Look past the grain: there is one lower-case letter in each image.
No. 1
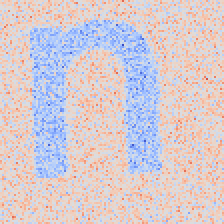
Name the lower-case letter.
n
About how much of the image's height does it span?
two thirds
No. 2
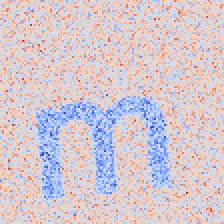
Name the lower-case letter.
m
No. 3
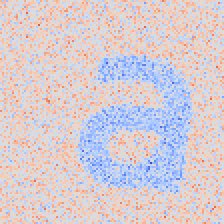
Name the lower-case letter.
a
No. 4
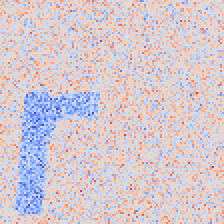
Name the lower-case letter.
r
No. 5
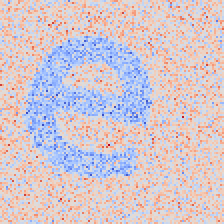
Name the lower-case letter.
e
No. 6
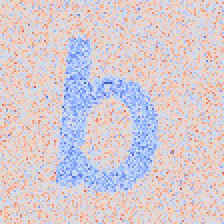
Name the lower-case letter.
b
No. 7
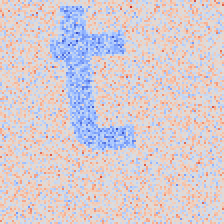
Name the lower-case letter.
t
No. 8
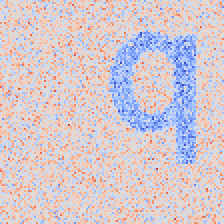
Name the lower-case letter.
q
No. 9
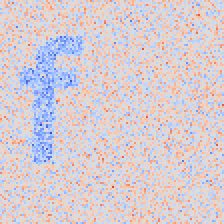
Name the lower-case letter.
f
